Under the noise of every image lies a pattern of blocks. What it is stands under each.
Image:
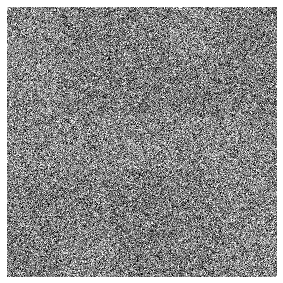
the same after a half turn
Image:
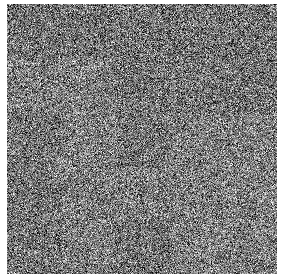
no symmetry
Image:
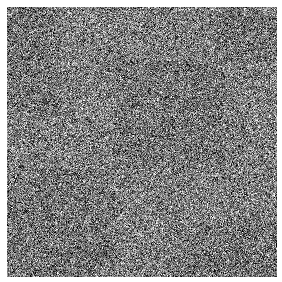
mirrored about the diagonal from the bottom left
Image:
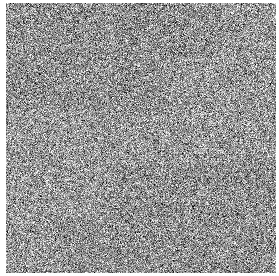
the same after a half turn
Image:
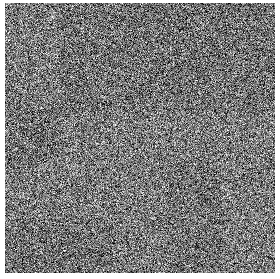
no symmetry
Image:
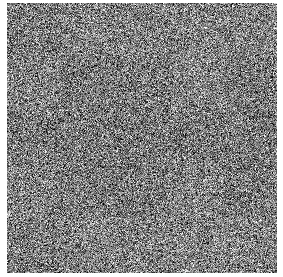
top and bottom mirror each other
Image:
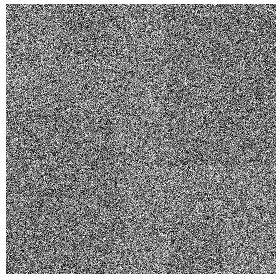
the same after a half turn
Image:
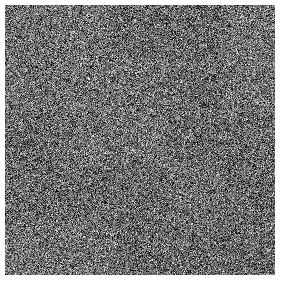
mirrored about the diagonal from the top left
